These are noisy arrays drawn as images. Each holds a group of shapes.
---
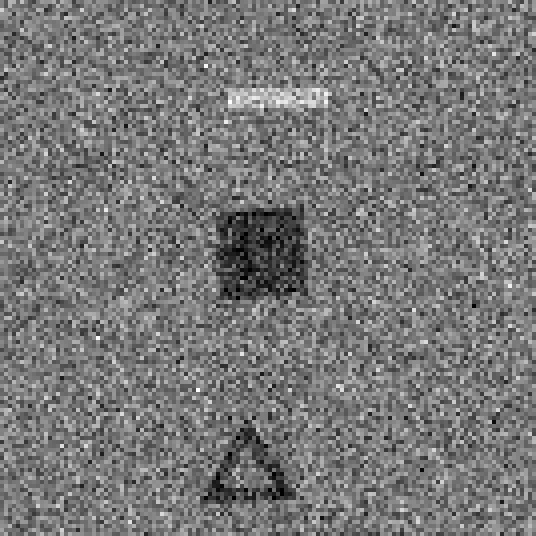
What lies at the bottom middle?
triangle frame
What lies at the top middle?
bar
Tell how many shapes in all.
3
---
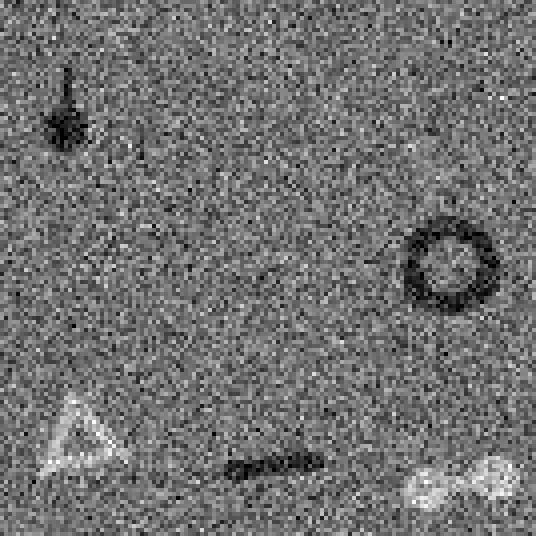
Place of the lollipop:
top left
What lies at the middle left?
nothing
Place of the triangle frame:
bottom left
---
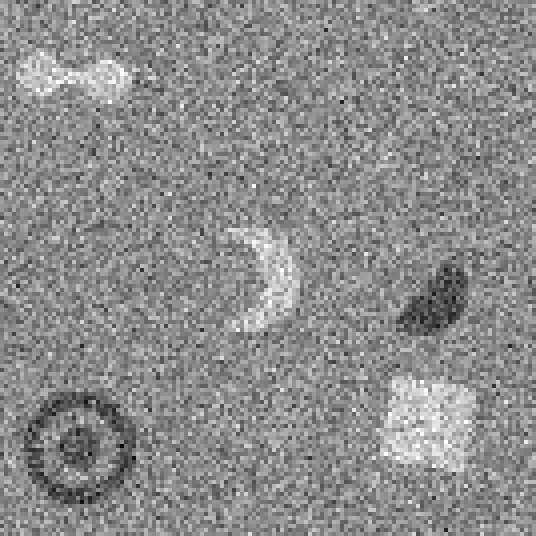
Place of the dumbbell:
top left
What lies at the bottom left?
bullseye
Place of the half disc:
middle right
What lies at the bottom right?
square
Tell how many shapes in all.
5
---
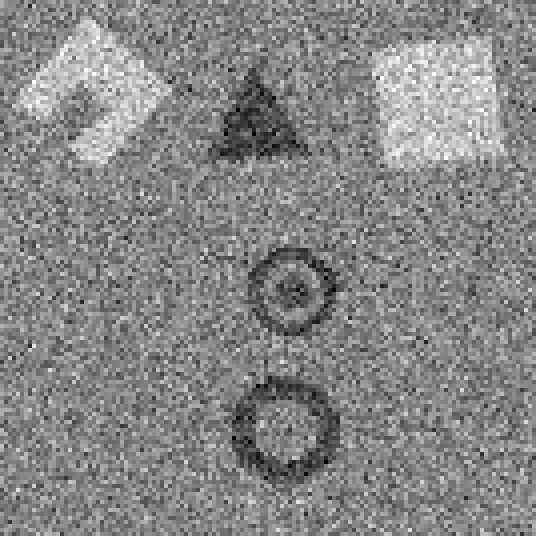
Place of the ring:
bottom middle
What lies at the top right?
square
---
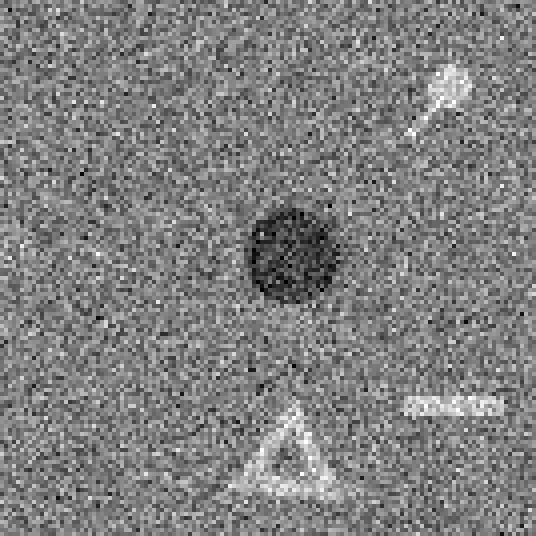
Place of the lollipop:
top right
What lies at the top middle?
nothing
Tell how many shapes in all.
4
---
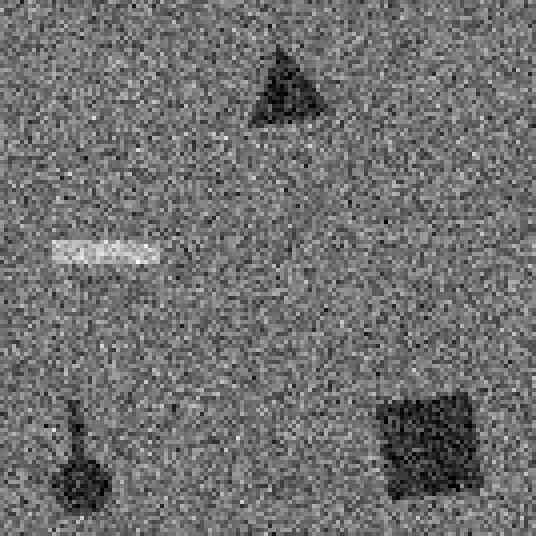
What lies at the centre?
nothing
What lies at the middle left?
bar
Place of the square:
bottom right
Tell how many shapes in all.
4
